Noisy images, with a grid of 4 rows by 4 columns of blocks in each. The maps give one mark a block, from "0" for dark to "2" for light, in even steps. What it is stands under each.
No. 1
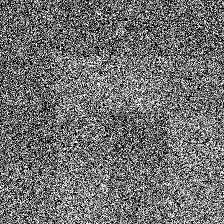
0 0 0 0
0 2 2 1
0 1 0 2
1 2 1 2
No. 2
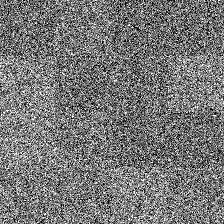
0 1 0 0
2 0 0 2
2 1 0 0
1 1 2 1
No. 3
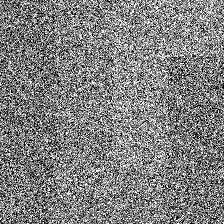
0 1 2 2
0 1 2 0
0 1 2 0
0 1 1 0
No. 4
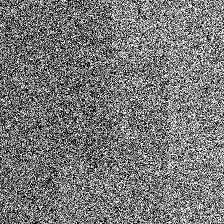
0 0 2 2
0 0 1 2
0 0 1 2
0 1 1 2
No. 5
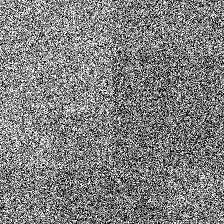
2 2 1 1
2 2 0 0
2 1 0 0
1 0 0 1
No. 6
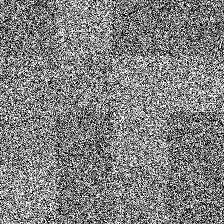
0 2 0 0
1 1 2 2
1 0 2 0
2 0 1 0
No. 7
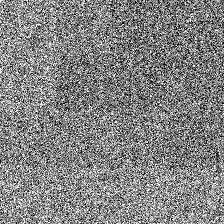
2 1 0 0
2 0 0 0
1 1 1 0
2 2 2 2
